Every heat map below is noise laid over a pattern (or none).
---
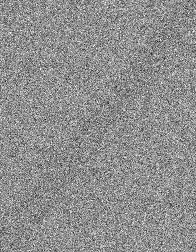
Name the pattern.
a diagonal band
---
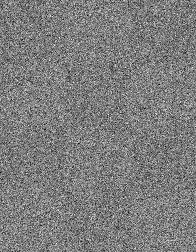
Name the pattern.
a checkerboard
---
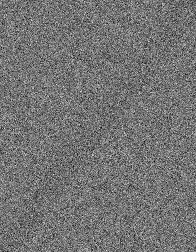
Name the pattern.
a diagonal band
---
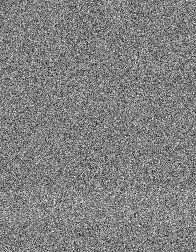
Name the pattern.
one band of rows
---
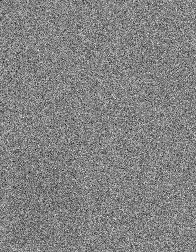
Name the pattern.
one block
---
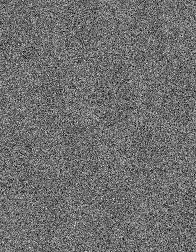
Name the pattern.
a checkerboard
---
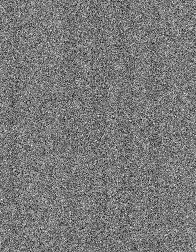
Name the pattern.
bands of columns
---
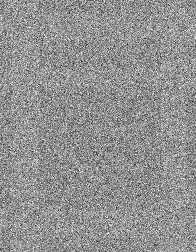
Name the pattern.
bands of rows crossing bands of columns
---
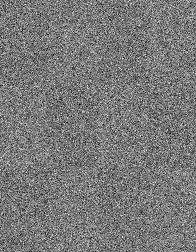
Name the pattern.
a checkerboard
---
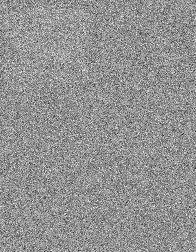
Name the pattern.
one block
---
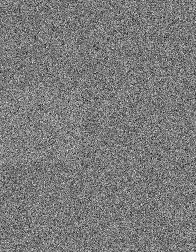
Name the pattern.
one block
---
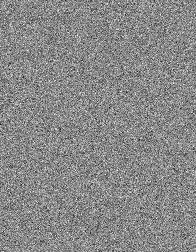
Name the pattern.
only noise
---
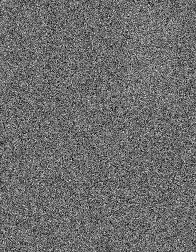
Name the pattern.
one block
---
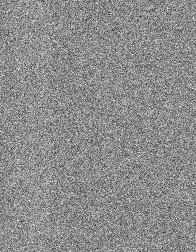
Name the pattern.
one band of columns
